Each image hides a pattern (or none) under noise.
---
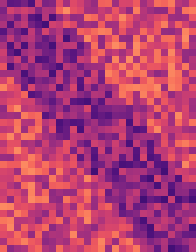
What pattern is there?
a diagonal band
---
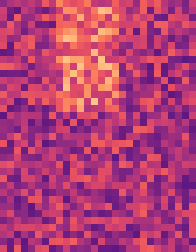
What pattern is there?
one block
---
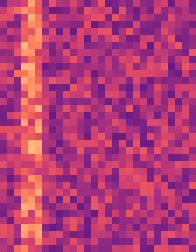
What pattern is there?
one band of columns
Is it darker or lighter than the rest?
lighter
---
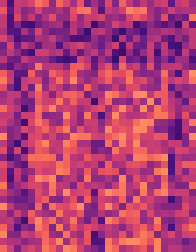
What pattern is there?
bands of rows crossing bands of columns
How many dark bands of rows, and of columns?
1 and 3
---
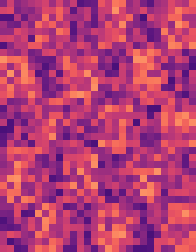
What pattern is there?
a checkerboard
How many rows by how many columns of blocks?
5 by 6
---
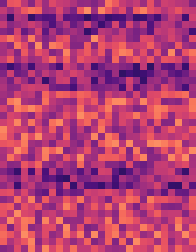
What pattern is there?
bands of rows
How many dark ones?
3
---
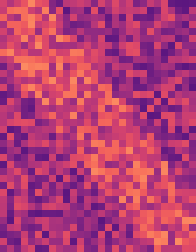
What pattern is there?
a diagonal band
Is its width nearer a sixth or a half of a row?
a half
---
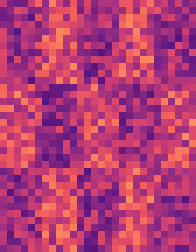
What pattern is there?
a checkerboard
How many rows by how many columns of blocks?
3 by 5
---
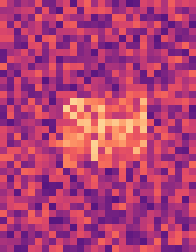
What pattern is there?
one block
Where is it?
centre
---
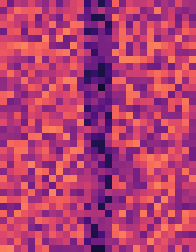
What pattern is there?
one band of columns
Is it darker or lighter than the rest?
darker
